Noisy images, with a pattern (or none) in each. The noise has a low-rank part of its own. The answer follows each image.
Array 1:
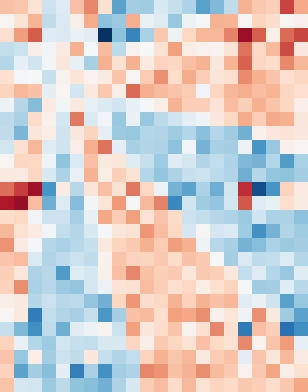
spokes from one point
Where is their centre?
top left
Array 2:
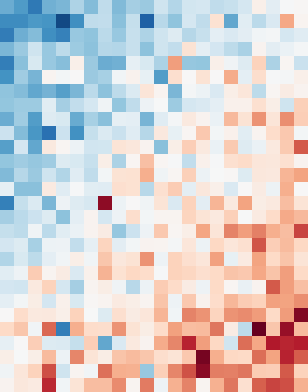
a smooth slope
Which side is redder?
bottom right
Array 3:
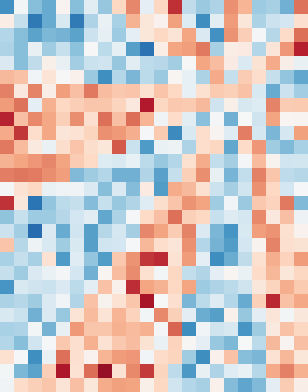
spokes from one point
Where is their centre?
top right
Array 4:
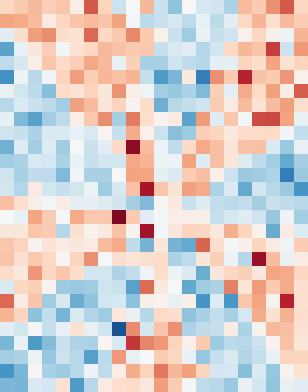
spokes from one point
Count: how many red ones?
5
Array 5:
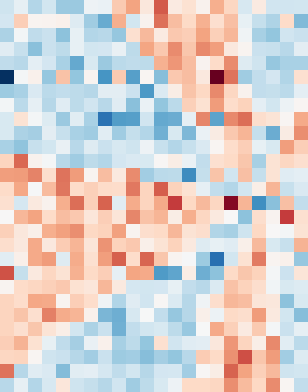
spokes from one point
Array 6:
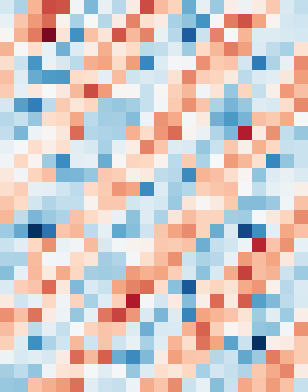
diagonal stripes
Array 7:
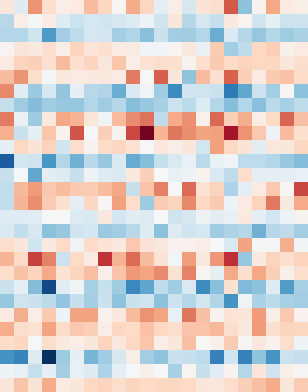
horizontal stripes
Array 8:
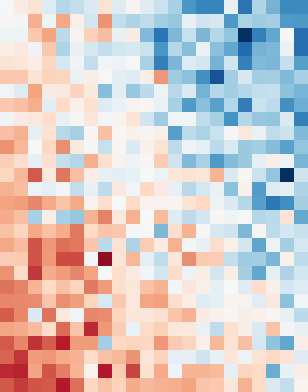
a smooth slope
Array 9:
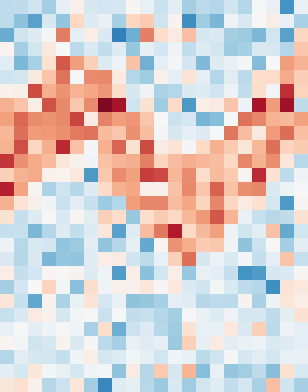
a wavy band
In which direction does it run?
left to right
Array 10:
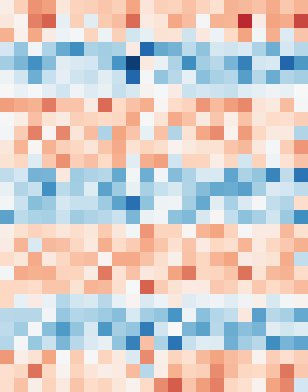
horizontal stripes
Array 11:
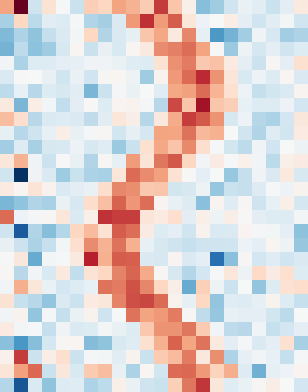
a wavy band
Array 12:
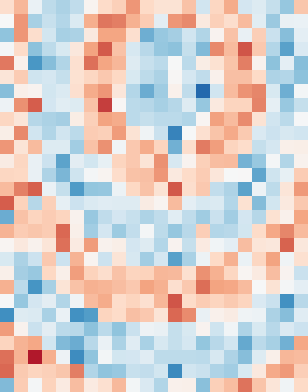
rings round one point
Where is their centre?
top middle
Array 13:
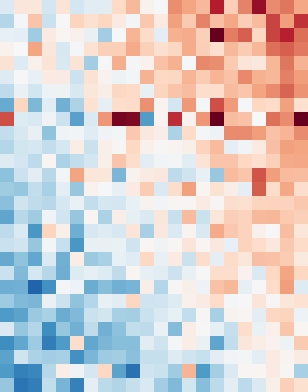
a smooth slope
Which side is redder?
top right
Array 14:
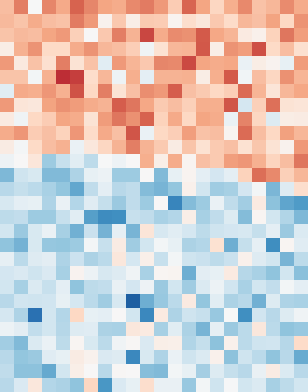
a sharp edge
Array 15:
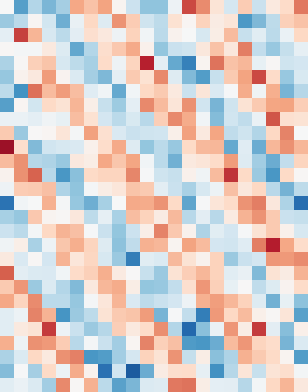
diagonal stripes
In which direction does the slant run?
top left to bottom right
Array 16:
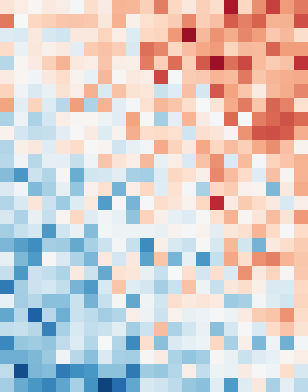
a smooth slope
